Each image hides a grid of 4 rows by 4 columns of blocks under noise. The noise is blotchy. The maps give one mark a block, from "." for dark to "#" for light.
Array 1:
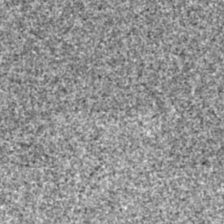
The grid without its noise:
....
....
.##.
####
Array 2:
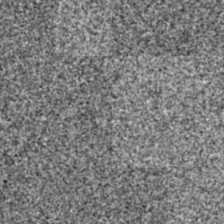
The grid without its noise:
.#..
..##
..##
...#
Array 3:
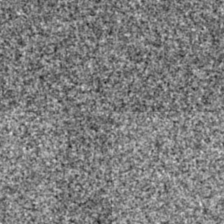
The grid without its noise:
....
....
#.##
#.##
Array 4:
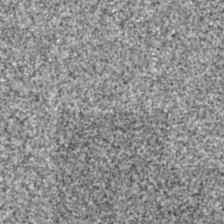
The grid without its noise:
####
####
#..#
#...
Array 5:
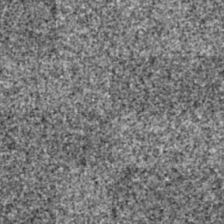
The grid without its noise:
.###
##..
..##
.#..
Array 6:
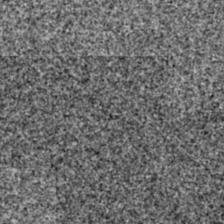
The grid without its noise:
####
...#
....
#...
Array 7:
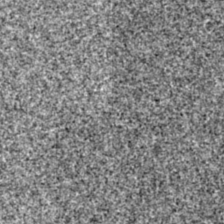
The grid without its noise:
##..
##..
#...
#...
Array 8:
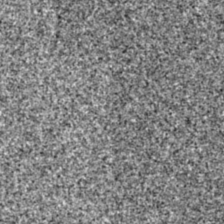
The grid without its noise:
#...
##..
##..
##..
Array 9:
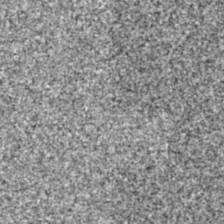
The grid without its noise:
##..
##..
###.
##..
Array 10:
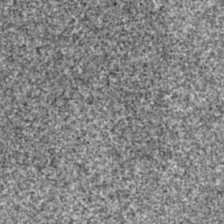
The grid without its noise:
...#
...#
.#.#
####
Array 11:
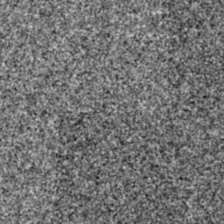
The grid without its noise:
###.
###.
#...
#...
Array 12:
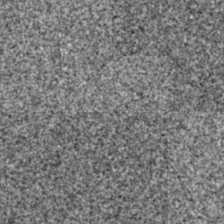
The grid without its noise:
##..
###.
...#
...#
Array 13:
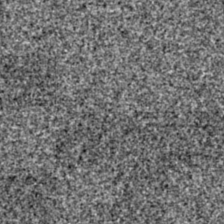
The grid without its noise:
####
.###
#...
.#.#
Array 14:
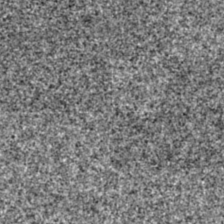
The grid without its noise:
...#
..#.
##..
####
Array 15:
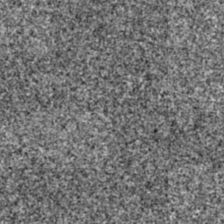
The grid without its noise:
#..#
...#
##..
...#
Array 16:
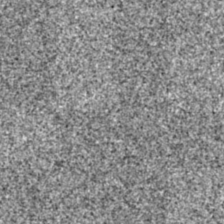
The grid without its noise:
.#.#
.#.#
#...
...#
